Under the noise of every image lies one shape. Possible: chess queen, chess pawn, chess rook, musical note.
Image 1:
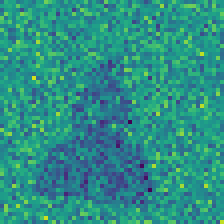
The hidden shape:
chess pawn
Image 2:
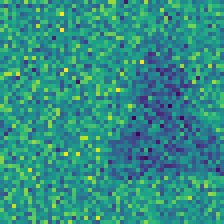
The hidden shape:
chess pawn
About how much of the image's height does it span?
two thirds
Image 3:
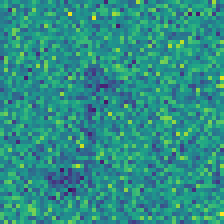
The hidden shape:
musical note
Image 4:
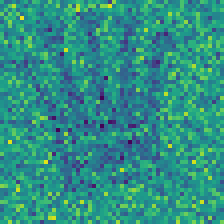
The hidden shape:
chess queen
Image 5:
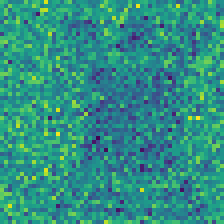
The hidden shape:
chess rook
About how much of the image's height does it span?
nearly all
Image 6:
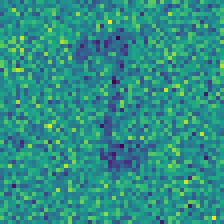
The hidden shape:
musical note
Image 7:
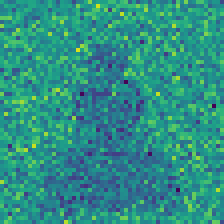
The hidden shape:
chess pawn
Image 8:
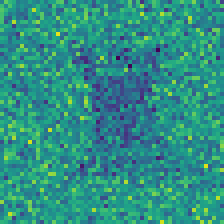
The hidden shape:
chess rook
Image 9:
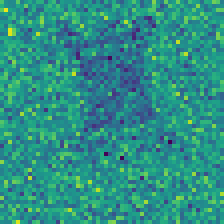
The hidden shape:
chess rook
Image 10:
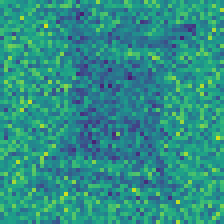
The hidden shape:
chess rook
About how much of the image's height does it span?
nearly all
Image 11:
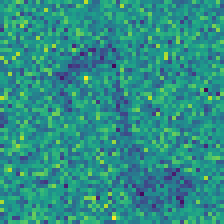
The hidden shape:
musical note
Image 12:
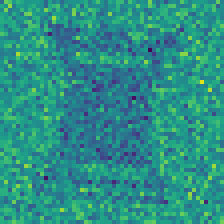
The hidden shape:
chess rook
